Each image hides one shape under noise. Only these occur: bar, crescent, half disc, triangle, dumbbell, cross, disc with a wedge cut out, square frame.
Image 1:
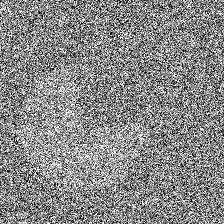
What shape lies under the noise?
disc with a wedge cut out
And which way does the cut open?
up and right
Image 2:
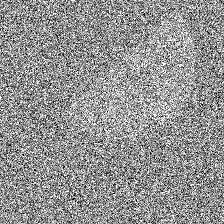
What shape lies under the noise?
half disc
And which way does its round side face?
down and right
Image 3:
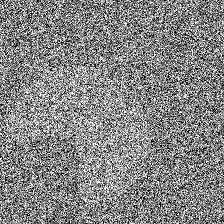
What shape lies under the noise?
disc with a wedge cut out
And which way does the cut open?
down and left
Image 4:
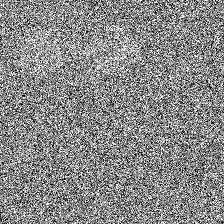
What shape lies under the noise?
dumbbell
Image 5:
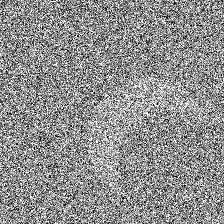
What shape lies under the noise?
crescent
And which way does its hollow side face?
down and right
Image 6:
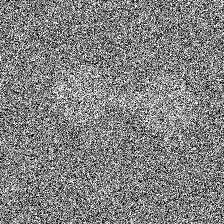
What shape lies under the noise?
dumbbell
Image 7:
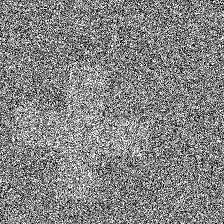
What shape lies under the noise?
cross
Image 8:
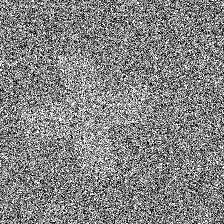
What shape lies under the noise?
cross
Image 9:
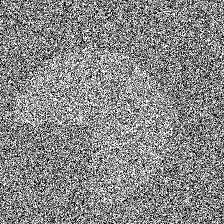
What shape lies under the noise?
disc with a wedge cut out
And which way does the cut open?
down and left
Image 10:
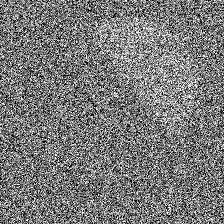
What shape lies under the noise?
half disc
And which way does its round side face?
up and right
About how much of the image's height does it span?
half
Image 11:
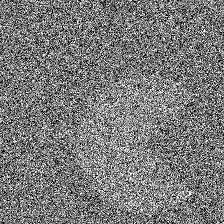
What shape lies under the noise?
disc with a wedge cut out
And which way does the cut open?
right
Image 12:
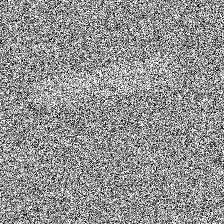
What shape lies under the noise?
bar
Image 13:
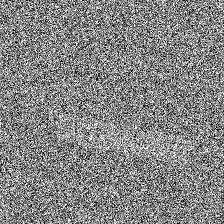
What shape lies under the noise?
bar
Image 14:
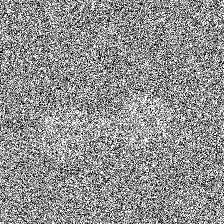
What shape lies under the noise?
dumbbell
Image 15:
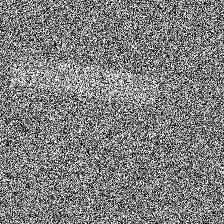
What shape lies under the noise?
bar
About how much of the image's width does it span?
two thirds
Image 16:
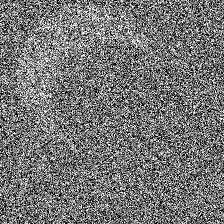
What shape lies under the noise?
crescent
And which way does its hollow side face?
down and right
